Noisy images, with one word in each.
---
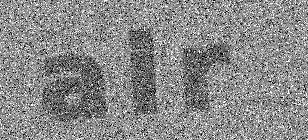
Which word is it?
air
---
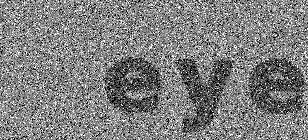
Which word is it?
eye
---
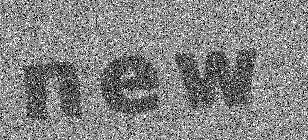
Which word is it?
new
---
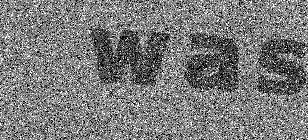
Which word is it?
was
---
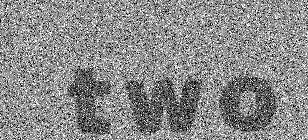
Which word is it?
two
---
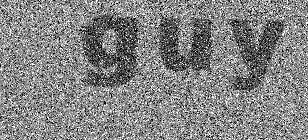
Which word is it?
guy
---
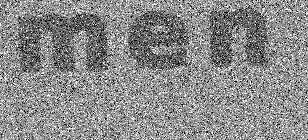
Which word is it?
men
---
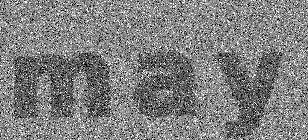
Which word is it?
may
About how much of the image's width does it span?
nearly all
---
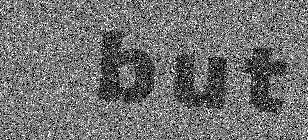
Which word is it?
but
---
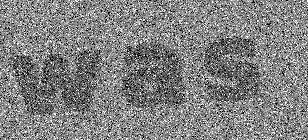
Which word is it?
was
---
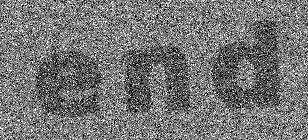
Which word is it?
end
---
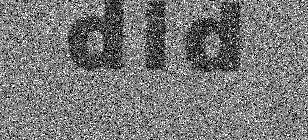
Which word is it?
did
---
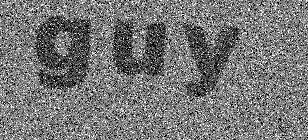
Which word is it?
guy
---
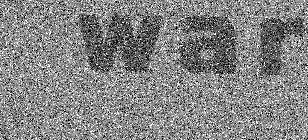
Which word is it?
war
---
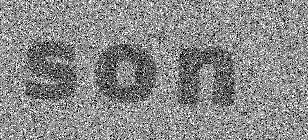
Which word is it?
son
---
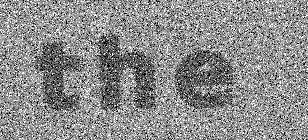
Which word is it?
the
